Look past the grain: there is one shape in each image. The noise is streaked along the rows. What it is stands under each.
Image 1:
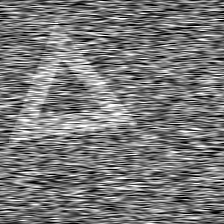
triangle frame
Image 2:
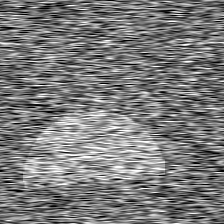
half disc
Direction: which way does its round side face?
up
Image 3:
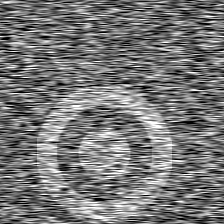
bullseye
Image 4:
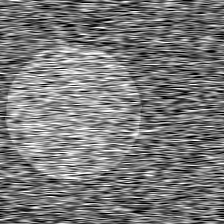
disc
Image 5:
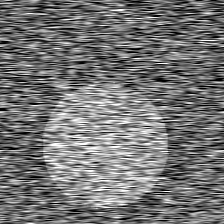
disc
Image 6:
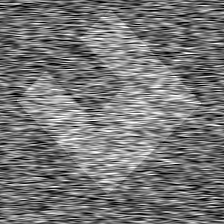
square with a notch
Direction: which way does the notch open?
up and left
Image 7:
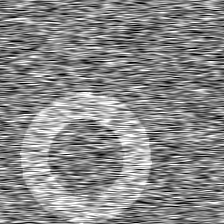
ring
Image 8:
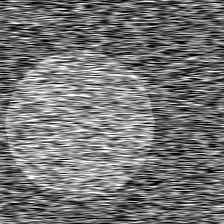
disc
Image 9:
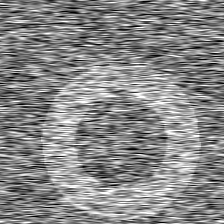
ring
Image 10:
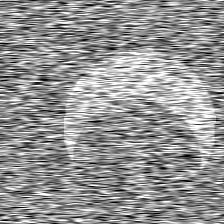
crescent
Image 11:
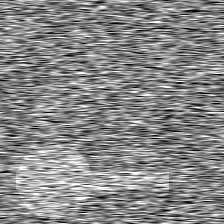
lollipop
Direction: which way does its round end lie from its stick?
left
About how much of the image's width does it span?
two thirds
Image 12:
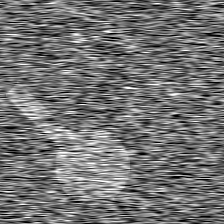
lollipop
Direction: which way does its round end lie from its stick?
down and right
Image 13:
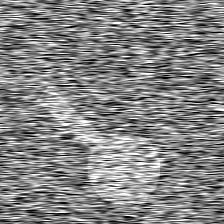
lollipop
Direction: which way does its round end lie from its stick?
down and right
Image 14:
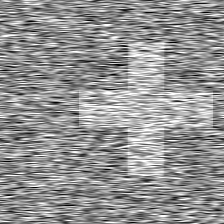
cross
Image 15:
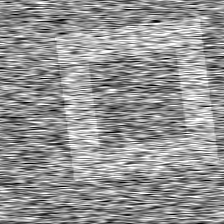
square frame
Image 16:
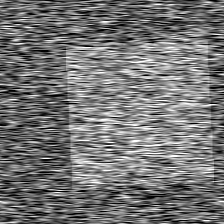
square
